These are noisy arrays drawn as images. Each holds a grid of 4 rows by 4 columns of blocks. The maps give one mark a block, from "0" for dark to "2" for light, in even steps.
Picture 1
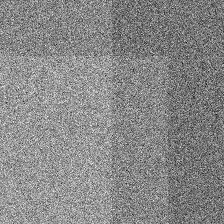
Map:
1 1 0 0
2 2 1 0
2 2 1 0
2 2 1 0
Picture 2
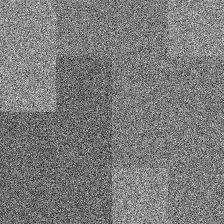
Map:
2 1 1 2
2 0 1 1
0 0 1 1
0 0 2 1
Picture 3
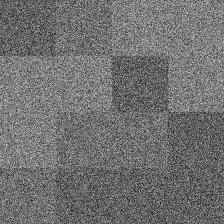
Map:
0 1 2 2
2 2 0 2
2 1 1 0
1 0 0 0
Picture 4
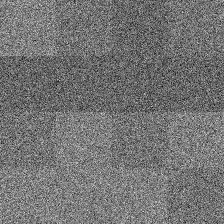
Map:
2 1 0 1
0 0 0 0
1 2 1 2
2 2 2 1
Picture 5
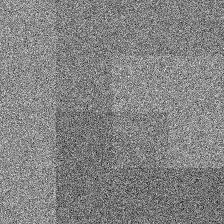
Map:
2 1 1 1
2 1 2 2
2 0 1 2
2 0 0 0
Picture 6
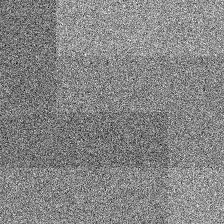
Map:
0 2 2 2
0 1 1 1
0 0 0 1
1 1 1 2
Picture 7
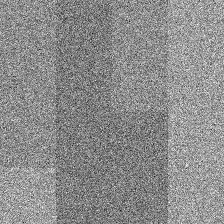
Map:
1 0 1 2
1 0 1 2
1 0 0 2
2 0 0 2
